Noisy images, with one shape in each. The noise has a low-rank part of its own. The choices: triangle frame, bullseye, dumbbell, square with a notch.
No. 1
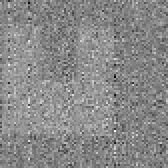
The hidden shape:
square with a notch
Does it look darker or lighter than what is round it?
lighter
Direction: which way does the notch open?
up
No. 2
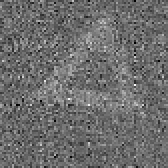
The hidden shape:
triangle frame
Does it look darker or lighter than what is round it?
lighter
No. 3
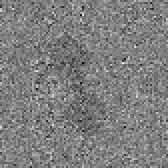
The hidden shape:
dumbbell
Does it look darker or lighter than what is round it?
darker
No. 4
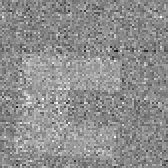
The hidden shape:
square with a notch
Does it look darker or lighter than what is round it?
lighter
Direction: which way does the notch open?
right
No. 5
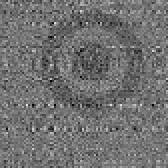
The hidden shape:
bullseye
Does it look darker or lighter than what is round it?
darker
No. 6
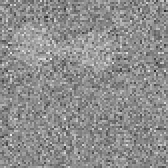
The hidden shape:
dumbbell
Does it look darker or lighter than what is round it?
lighter
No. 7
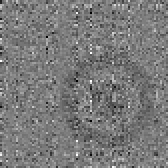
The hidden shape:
bullseye
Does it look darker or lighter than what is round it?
darker
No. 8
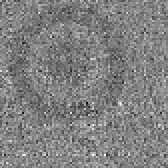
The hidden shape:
bullseye
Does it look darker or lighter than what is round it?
darker
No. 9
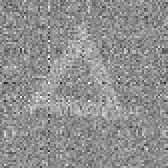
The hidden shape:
triangle frame
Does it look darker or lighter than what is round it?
lighter
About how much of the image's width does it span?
two thirds
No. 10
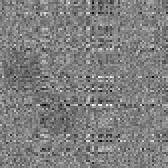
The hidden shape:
dumbbell
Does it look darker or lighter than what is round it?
darker
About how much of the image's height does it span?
half
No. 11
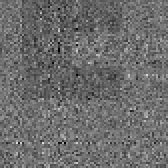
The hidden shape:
square with a notch
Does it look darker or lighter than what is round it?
darker
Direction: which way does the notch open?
right
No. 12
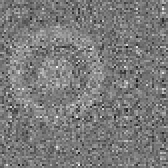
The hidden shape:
bullseye
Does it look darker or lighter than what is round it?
lighter
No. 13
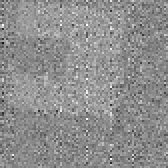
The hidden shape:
square with a notch
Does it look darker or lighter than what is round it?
lighter
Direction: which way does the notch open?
left
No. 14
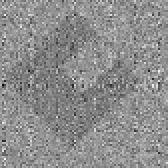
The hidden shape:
square with a notch
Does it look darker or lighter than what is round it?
darker
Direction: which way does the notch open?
up and right
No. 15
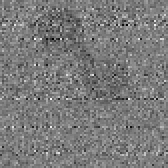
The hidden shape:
dumbbell
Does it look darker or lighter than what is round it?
darker
